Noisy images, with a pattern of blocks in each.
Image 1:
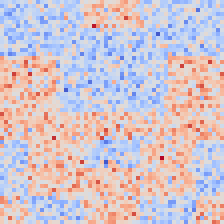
left and right mirror each other
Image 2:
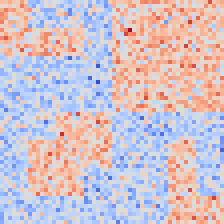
mirrored about the diagonal from the bottom left
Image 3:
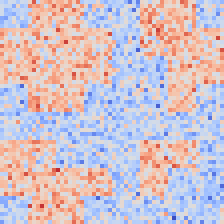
mirrored about the diagonal from the top left
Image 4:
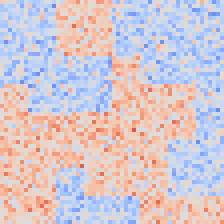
no symmetry
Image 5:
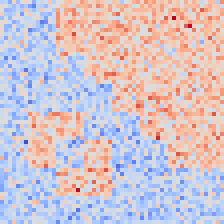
mirrored about the diagonal from the bottom left
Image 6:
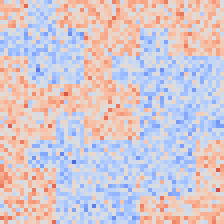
mirrored about the diagonal from the top left
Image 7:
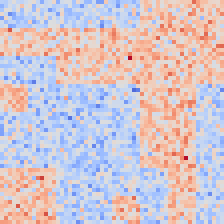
mirrored about the diagonal from the bottom left
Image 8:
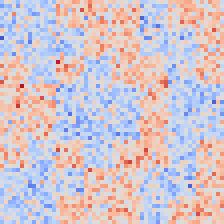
top and bottom mirror each other
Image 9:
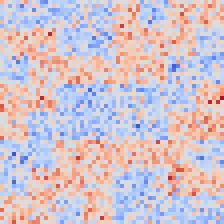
the same after a half turn
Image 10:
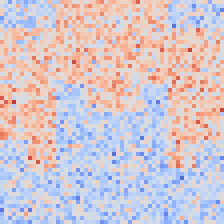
left and right mirror each other
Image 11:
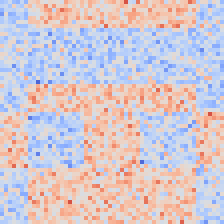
left and right mirror each other
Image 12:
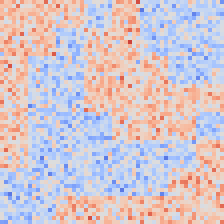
mirrored about the diagonal from the bottom left
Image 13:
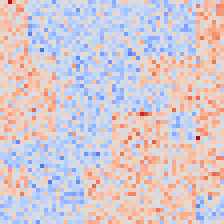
no symmetry
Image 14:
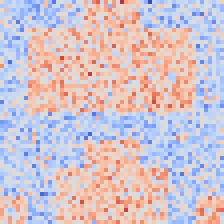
left and right mirror each other
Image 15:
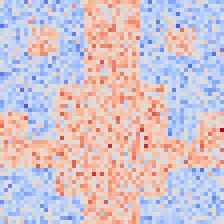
left and right mirror each other
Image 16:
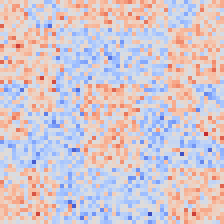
left and right mirror each other
